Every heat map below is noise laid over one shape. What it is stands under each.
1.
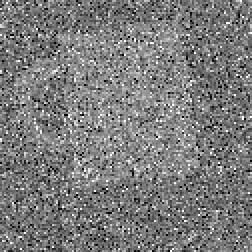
cup
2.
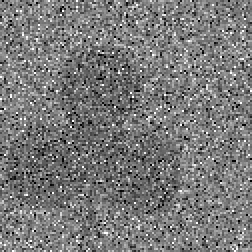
club
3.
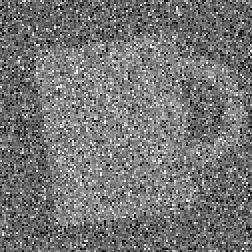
cup
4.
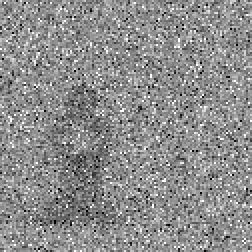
chess bishop
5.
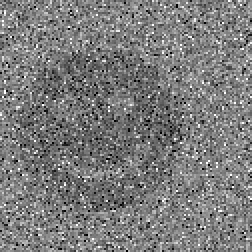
smiling face
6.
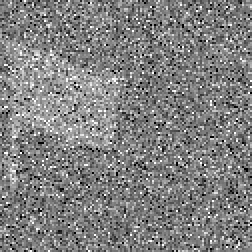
flag
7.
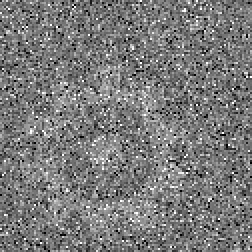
gear
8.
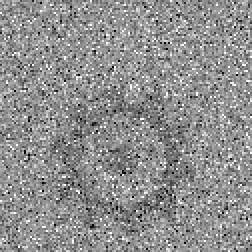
gear
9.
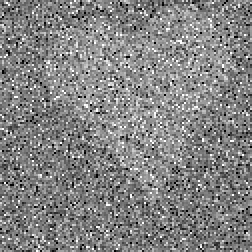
heart
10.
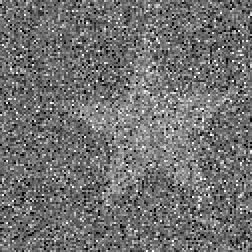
star
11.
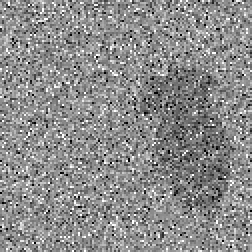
footprint
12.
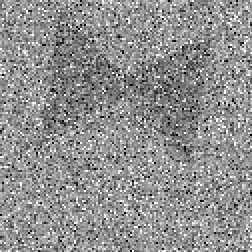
bow tie
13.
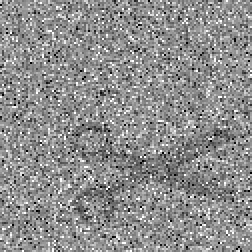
pair of scissors
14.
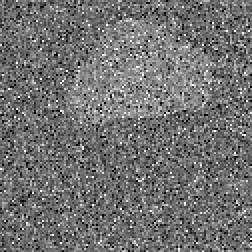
cloud
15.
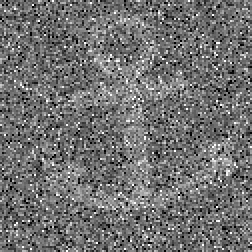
anchor
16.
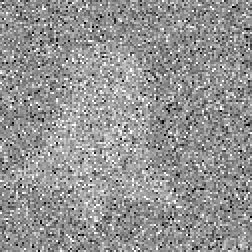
bell
